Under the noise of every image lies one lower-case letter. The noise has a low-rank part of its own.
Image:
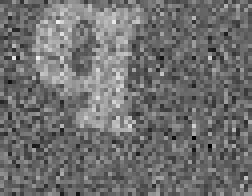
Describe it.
light q
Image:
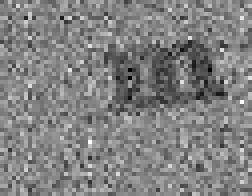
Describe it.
dark m
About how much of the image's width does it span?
half
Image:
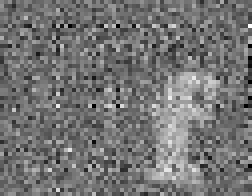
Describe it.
light f
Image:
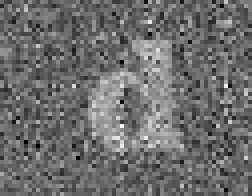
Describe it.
light d
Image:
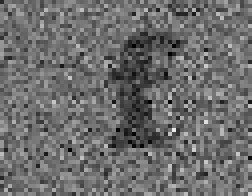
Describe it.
dark f
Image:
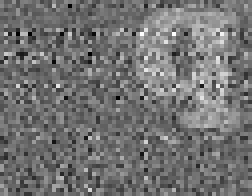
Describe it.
light q
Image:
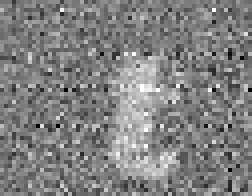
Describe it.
light t
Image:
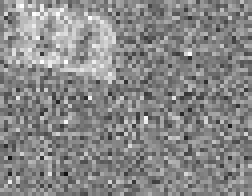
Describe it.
light m, top left
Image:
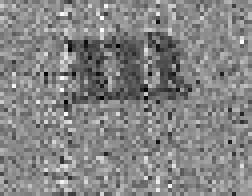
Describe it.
dark m
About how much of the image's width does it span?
half
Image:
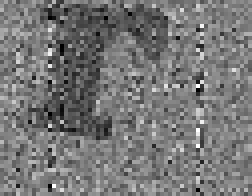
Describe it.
dark r
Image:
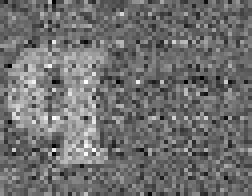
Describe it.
light q
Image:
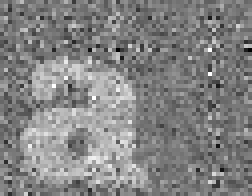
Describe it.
light a
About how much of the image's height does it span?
two thirds
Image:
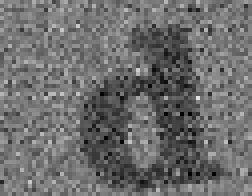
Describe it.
dark d
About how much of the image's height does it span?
nearly all
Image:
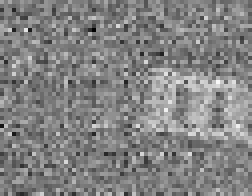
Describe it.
light m, middle right
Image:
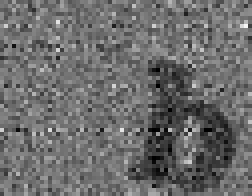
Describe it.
dark b
